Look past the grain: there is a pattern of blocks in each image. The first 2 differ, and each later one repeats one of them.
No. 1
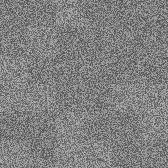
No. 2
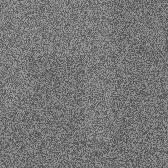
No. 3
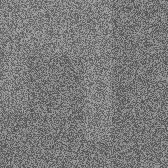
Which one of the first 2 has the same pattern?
2
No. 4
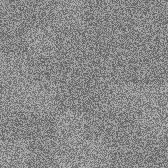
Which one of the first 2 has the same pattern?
1
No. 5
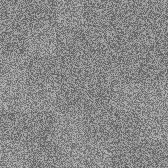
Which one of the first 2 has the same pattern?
1
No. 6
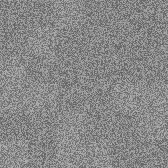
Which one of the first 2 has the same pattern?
1
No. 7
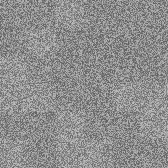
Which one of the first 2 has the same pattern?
1
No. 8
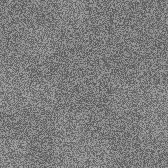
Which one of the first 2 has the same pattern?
1
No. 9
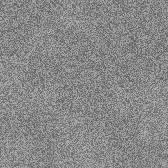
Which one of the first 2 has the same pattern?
1
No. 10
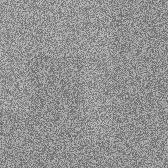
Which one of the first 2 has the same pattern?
2
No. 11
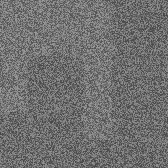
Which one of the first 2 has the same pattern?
2
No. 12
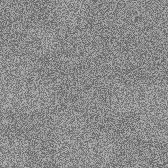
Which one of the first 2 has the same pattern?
1
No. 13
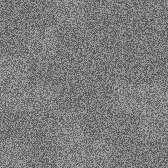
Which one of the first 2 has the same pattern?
1
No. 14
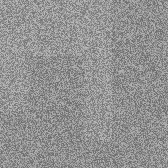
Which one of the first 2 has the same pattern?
2
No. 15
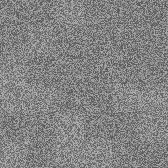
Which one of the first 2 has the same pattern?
1
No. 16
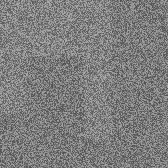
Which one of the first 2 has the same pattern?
2
